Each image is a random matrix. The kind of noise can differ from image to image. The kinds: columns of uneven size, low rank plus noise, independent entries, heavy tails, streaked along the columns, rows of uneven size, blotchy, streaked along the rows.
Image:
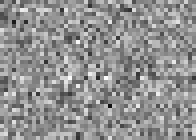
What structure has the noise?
low rank plus noise
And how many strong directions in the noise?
five to eight
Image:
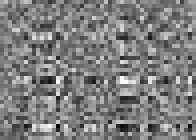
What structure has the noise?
low rank plus noise
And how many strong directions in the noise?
one
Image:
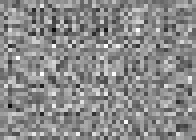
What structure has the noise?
low rank plus noise
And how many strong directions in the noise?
two
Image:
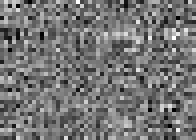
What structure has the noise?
low rank plus noise
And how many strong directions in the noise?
five to eight
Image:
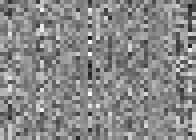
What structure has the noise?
columns of uneven size
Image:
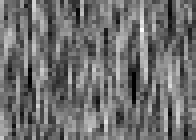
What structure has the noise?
streaked along the columns
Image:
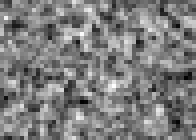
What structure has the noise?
blotchy
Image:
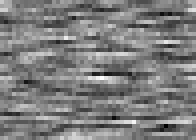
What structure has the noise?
streaked along the rows
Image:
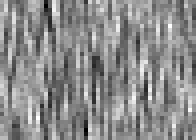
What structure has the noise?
streaked along the columns
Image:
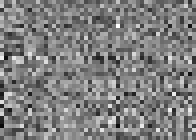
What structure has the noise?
low rank plus noise
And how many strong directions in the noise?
three or four
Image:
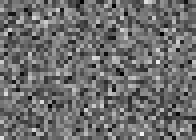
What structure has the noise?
independent entries
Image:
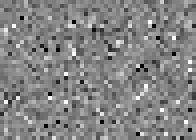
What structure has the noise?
heavy tails
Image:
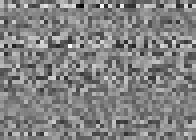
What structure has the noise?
rows of uneven size
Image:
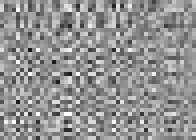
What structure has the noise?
low rank plus noise
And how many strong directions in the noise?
one
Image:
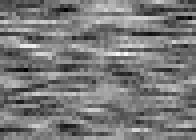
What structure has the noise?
streaked along the rows
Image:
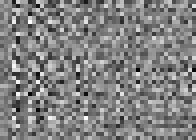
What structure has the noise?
low rank plus noise
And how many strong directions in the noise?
two
